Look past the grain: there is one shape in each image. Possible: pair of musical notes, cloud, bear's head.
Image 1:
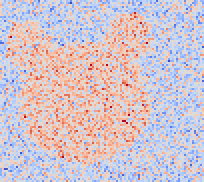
red bear's head
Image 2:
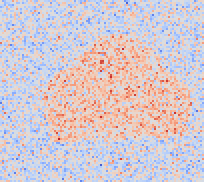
red cloud
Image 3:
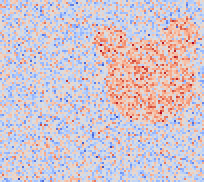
red bear's head
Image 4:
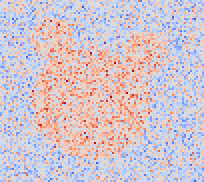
red bear's head
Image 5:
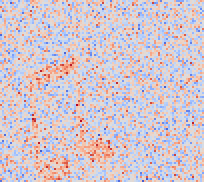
red pair of musical notes
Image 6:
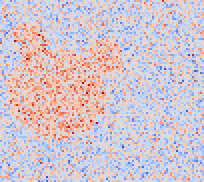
red bear's head
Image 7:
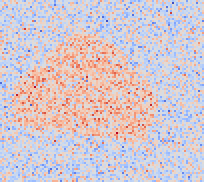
red cloud
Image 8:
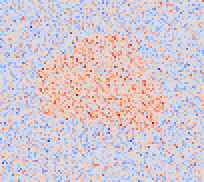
red cloud
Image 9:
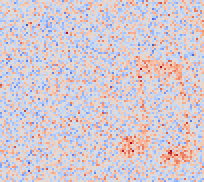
red pair of musical notes
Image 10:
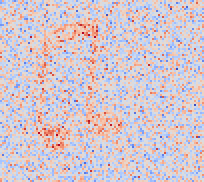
red pair of musical notes
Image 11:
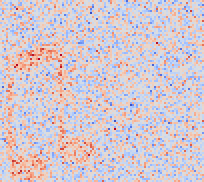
red pair of musical notes
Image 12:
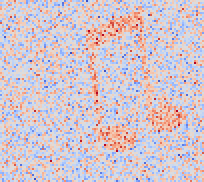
red pair of musical notes
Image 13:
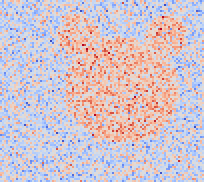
red bear's head
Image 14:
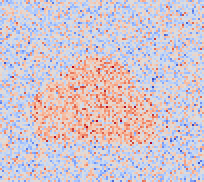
red cloud
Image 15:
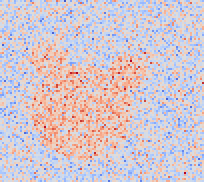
red bear's head
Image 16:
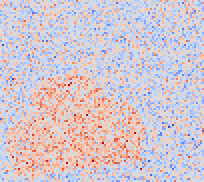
red cloud
